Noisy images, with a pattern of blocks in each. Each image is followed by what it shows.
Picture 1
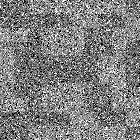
top and bottom mirror each other
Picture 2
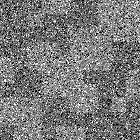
mirrored about the diagonal from the bottom left
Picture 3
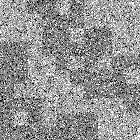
mirrored about the diagonal from the bottom left
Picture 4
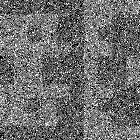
top and bottom mirror each other
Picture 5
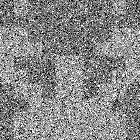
left and right mirror each other
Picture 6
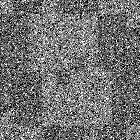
the same after a half turn
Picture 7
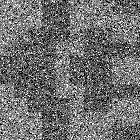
top and bottom mirror each other
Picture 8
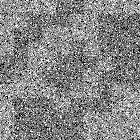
mirrored about the diagonal from the top left
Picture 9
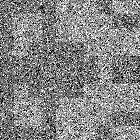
top and bottom mirror each other
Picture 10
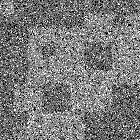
mirrored about the diagonal from the top left
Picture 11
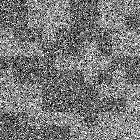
no symmetry
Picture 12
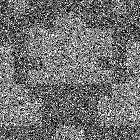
left and right mirror each other
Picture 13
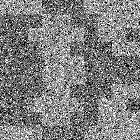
top and bottom mirror each other
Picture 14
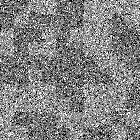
mirrored about the diagonal from the top left
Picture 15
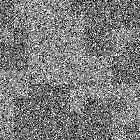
no symmetry
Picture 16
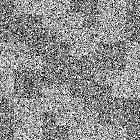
the same after a half turn
